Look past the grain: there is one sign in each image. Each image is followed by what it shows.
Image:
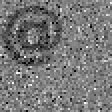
at sign
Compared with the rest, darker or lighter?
darker
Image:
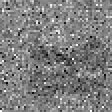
not-equal sign
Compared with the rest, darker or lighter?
darker
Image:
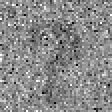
question mark
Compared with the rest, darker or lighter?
darker
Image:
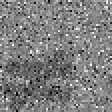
not-equal sign
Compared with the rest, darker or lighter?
darker
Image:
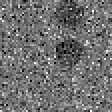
colon
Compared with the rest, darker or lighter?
darker
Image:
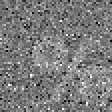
percent sign
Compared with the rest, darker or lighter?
lighter
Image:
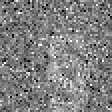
section sign
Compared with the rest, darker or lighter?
lighter
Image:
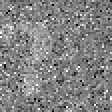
question mark
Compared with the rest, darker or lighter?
lighter
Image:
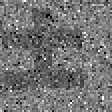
plus-minus sign
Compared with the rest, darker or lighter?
darker
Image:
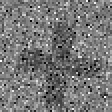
plus sign
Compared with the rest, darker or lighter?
darker
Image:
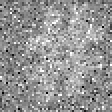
hash sign
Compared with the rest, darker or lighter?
lighter
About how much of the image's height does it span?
nearly all
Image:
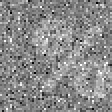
percent sign
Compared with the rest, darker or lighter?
lighter
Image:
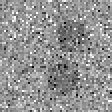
colon
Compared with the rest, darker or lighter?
darker
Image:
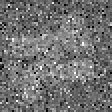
not-equal sign
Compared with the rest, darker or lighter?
lighter
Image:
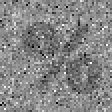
percent sign
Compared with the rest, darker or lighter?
darker
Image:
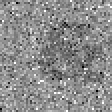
ampersand
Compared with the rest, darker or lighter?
darker
